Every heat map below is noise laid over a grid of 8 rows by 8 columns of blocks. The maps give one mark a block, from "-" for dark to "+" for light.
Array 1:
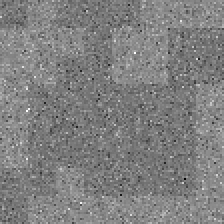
- + - - - + + +
+ + + - + + - -
+ + - - + + - -
+ - - - - - - +
+ - - - - - - +
+ - - - - - - +
- - + - - - - +
- + + + + + + +
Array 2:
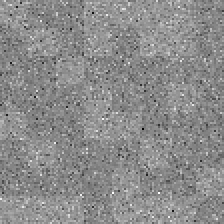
+ - - + + + + -
- + - + - + + -
- - + - - - - -
- - - + - - + -
+ - - + + - - -
- + - - - + - -
- - - - + - - +
+ + + - + + + -
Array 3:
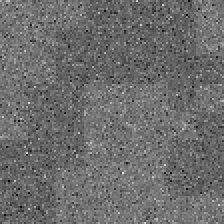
+ + + - - - - +
+ + - - - - - +
+ + - - - - - -
+ - - + + + - +
+ - - + + + + -
- - - + + + - -
- - + + + + - -
- - + + + + + +
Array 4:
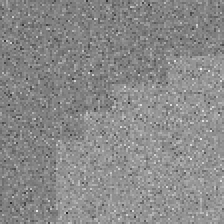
- - - - - - - -
- - - - - - - -
- - - - - - + +
- - - - + + + +
- - - + + + + +
- - + + + + + +
- - + + + + + +
- - + + + + + +
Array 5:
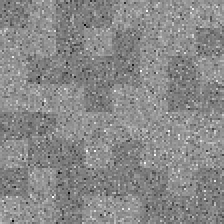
- + - - + + + +
+ + - + - + + -
+ - - - - + - +
+ + + - + + - -
- - + + + + + +
+ - - + - + + +
- + - - - - + -
+ + - + + - - -
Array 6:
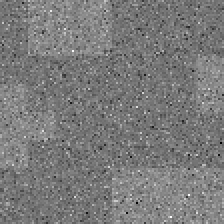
- + + + - - - -
- + + + - - - -
- - - - - - - +
+ - - - - - - +
+ + - - - - - -
+ - - - - - - -
- - - - + + + +
- - - - + + + +
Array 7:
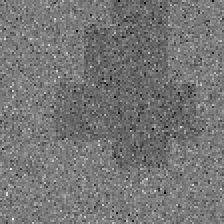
+ + + + - - + +
+ + + - - - + +
+ + + - - - + +
+ + - - - - - +
+ + - - - - - +
+ + + + - - + +
+ + + + + + + +
+ + + + + + + +
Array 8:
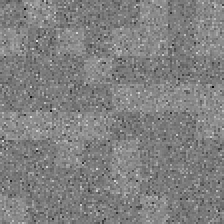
- + - - - + - +
+ - + - + + - +
- - - + - - - -
- - - - + + + +
+ + + + - - - +
- - + - + - - -
- - - - + - - -
+ - - - - + - -
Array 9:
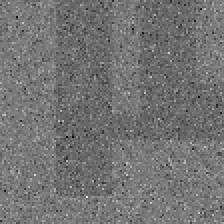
+ + - - + - - +
+ + - - + - - +
+ + - - + - - +
+ + - - + - - -
+ + - - - - - -
+ + - - + + + +
+ + - - + + + +
+ + + + + + + +
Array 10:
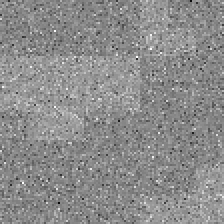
- - - - - + - -
- - - - - + + -
+ + + + + - - -
+ + + + + - - -
- + + - - - - -
- - - - - - - -
- - - - - - - +
- - - - - + + +
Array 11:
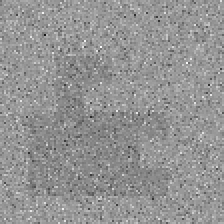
+ + + + + + + +
+ + + + + + + +
+ + - - + + + +
+ + - + + + + +
+ - - - - - + +
+ - - - - + + +
+ - - - - - + +
+ + + + + + + +
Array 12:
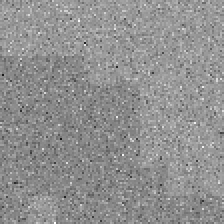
+ + + + + + + +
+ + + + + + + +
- - - + + + + +
- - - - - + + +
- - - - - + + +
- - - - - + + +
- - - - - - + +
- + - - - - - -
